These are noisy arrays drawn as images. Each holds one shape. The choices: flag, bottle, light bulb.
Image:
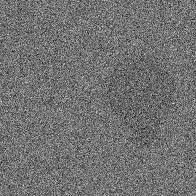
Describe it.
dark light bulb
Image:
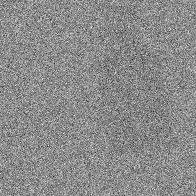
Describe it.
dark bottle
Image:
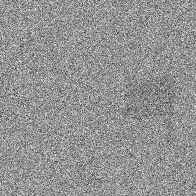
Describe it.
dark flag, middle right
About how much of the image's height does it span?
a third
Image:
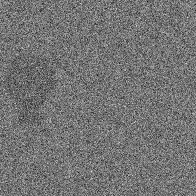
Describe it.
dark light bulb, middle left
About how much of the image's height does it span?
a third
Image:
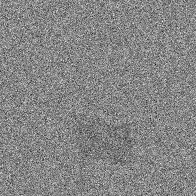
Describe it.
dark flag, bottom middle
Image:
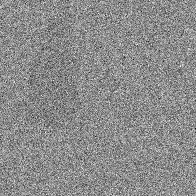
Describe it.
dark bottle
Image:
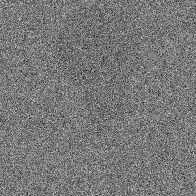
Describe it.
dark light bulb
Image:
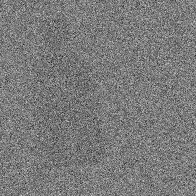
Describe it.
dark bottle
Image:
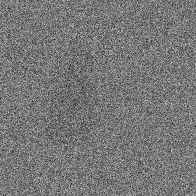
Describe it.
dark bottle
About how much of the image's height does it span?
half
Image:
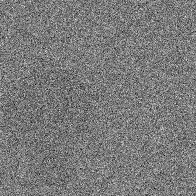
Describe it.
dark light bulb
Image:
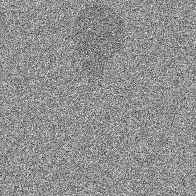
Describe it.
dark light bulb, top middle
